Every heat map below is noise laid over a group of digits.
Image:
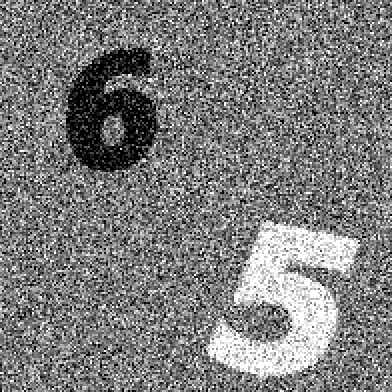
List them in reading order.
top left: dark 6; bottom right: light 5
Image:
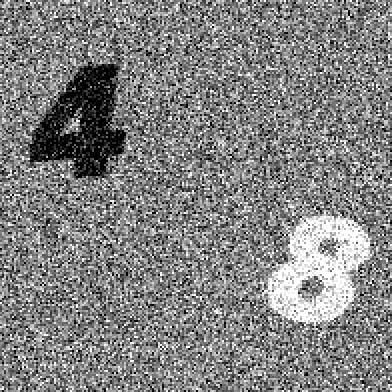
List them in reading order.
top left: dark 4; bottom right: light 8
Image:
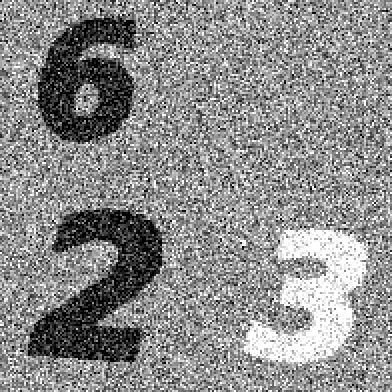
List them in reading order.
top left: dark 6; bottom left: dark 2; bottom right: light 3
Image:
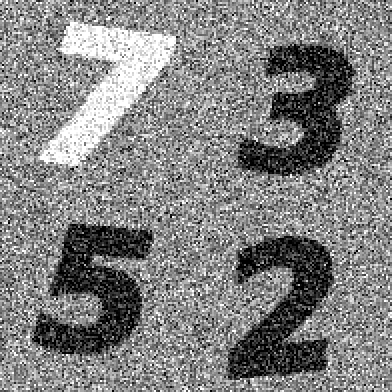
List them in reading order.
top left: light 7; top right: dark 3; bottom left: dark 5; bottom right: dark 2
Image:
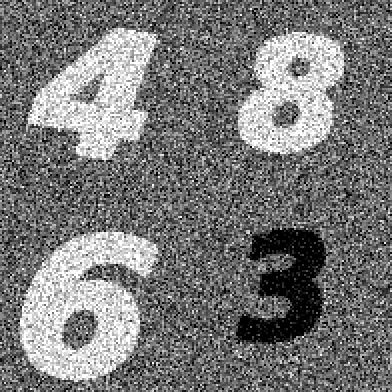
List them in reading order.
top left: light 4; top right: light 8; bottom left: light 6; bottom right: dark 3
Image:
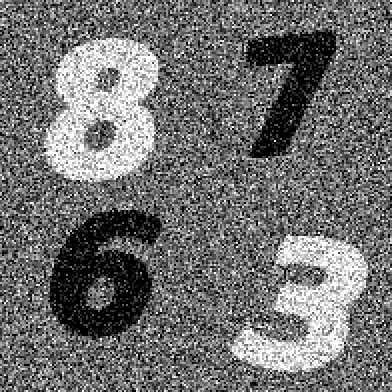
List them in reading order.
top left: light 8; top right: dark 7; bottom left: dark 6; bottom right: light 3
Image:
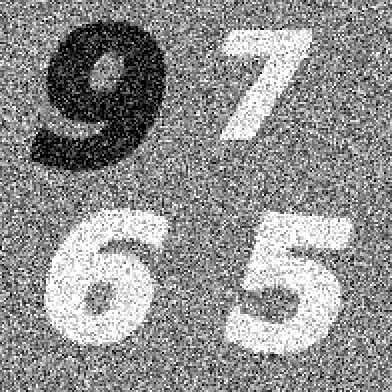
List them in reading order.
top left: dark 9; top right: light 7; bottom left: light 6; bottom right: light 5
